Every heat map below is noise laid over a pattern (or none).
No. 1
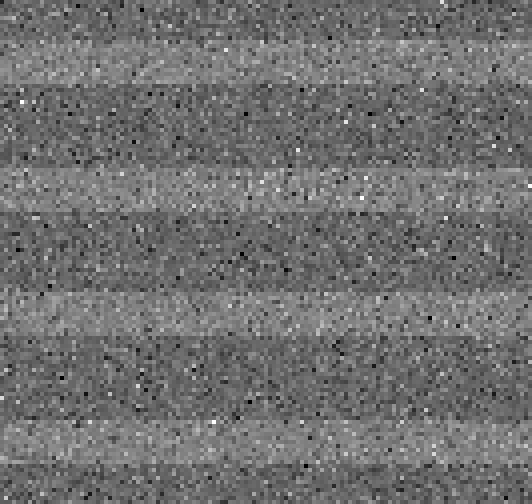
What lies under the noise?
horizontal stripes
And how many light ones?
4
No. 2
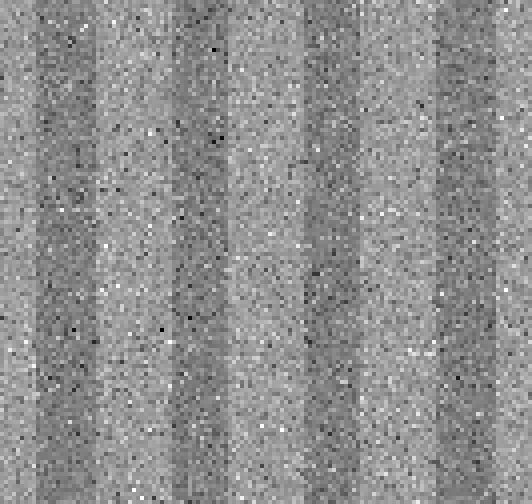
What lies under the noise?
vertical stripes
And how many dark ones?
4
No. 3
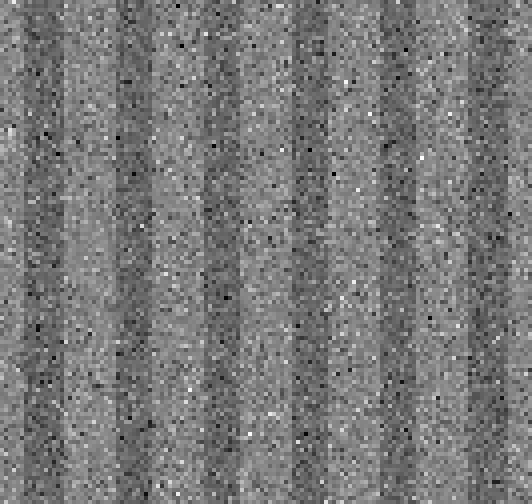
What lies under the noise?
vertical stripes
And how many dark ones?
6
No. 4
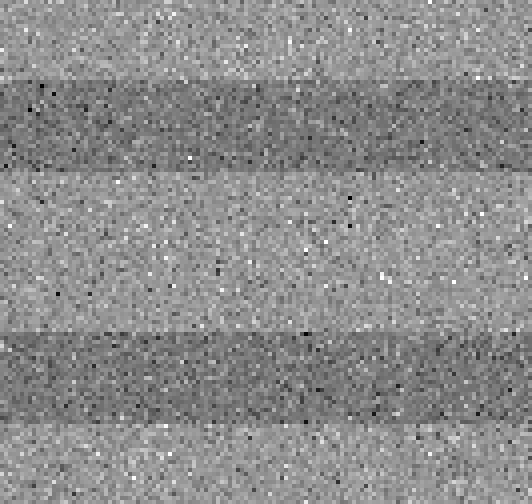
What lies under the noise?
horizontal stripes
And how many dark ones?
2
